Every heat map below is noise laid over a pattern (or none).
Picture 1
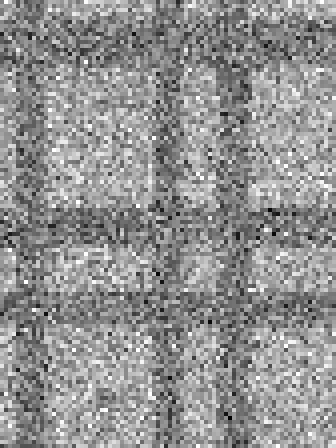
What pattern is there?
bands of rows crossing bands of columns
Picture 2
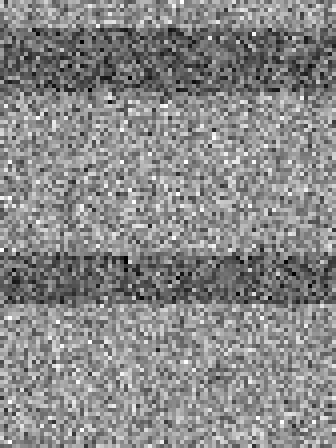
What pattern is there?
bands of rows
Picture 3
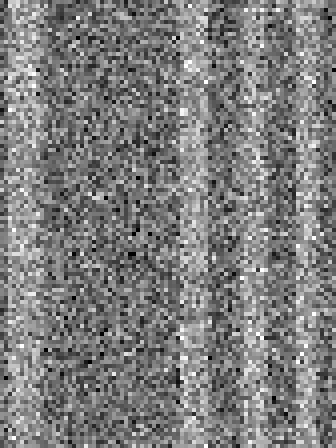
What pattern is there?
bands of columns
